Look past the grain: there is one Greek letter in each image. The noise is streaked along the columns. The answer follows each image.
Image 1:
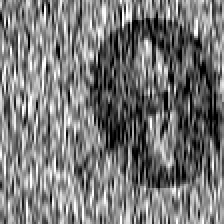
theta
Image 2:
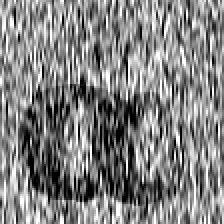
alpha
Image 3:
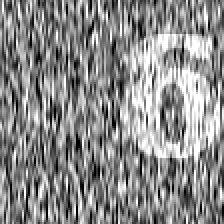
delta
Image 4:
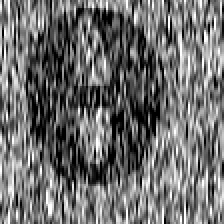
theta
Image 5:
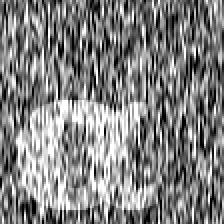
alpha
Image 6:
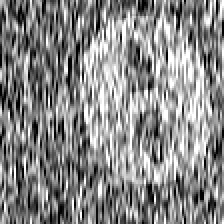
theta
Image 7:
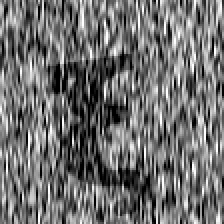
xi
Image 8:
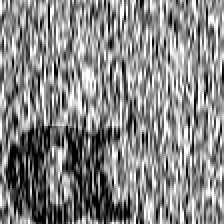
alpha
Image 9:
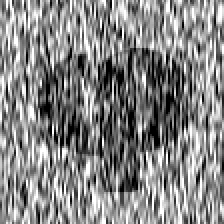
phi
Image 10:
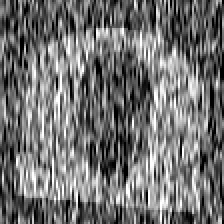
omega
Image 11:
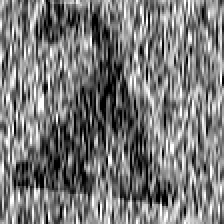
lambda
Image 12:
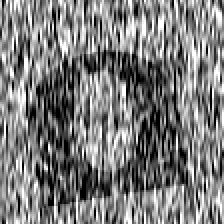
omega
